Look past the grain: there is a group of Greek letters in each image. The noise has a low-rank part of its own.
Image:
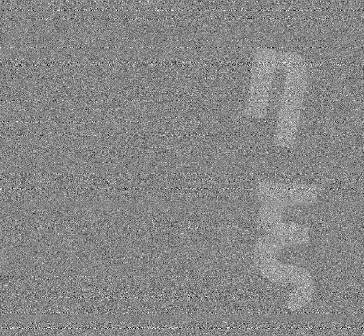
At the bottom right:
xi
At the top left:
nothing
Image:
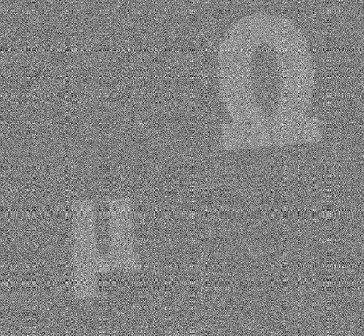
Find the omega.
top right
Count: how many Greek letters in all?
2
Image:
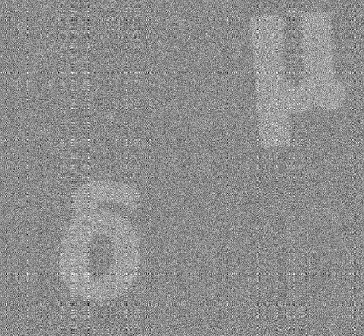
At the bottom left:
delta
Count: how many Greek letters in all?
2
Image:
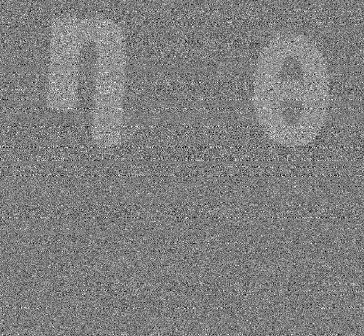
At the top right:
theta
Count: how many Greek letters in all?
2
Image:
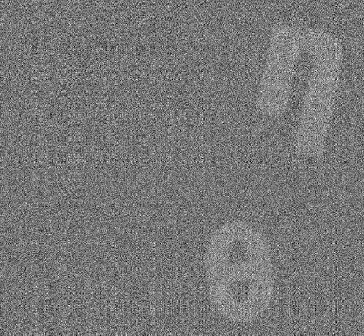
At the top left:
nothing
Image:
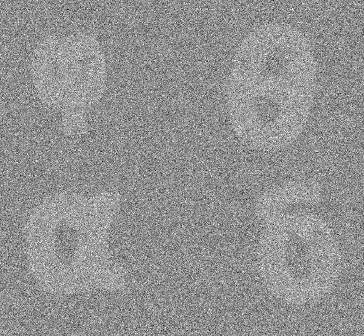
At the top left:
phi
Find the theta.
top right
